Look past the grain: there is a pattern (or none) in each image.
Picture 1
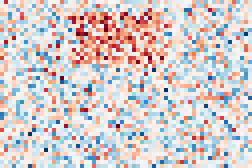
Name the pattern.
one block
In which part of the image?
top middle
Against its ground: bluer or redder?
redder
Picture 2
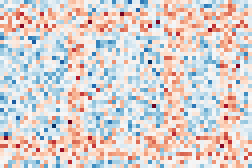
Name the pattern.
bands of rows crossing bands of columns
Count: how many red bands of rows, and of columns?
2 and 3
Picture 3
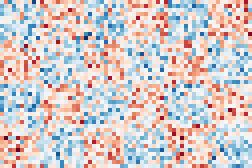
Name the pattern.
a checkerboard
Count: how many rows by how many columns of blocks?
4 by 6
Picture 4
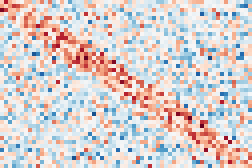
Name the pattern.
a diagonal band
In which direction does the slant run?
top left to bottom right
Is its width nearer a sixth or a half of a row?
a sixth
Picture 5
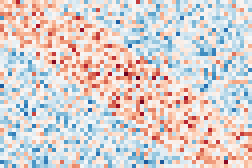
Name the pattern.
a diagonal band
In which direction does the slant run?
top left to bottom right
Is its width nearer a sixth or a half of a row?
a half
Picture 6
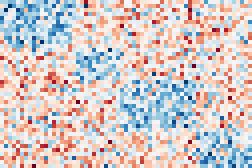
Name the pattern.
blocks along the diagonal
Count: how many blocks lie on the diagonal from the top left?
4
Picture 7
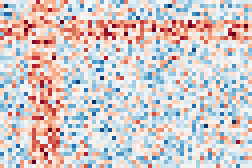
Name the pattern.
bands of rows crossing bands of columns
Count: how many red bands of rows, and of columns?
1 and 1
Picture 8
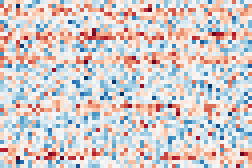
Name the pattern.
bands of rows
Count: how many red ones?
5
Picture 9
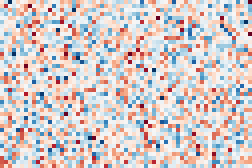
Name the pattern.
only noise
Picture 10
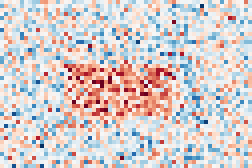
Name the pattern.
one block
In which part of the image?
centre
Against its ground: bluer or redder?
redder
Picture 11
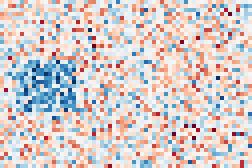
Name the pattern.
one block
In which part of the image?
middle left
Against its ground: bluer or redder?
bluer
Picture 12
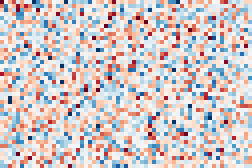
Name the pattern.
only noise
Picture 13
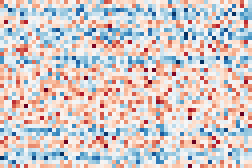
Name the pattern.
bands of rows
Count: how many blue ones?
5
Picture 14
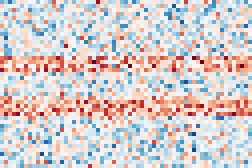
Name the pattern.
bands of rows
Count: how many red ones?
2
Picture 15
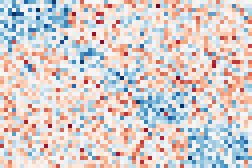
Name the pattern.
blocks along the diagonal
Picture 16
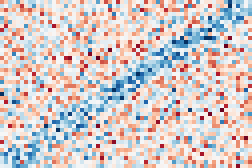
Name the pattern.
a diagonal band
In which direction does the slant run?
bottom left to top right
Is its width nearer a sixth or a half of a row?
a sixth
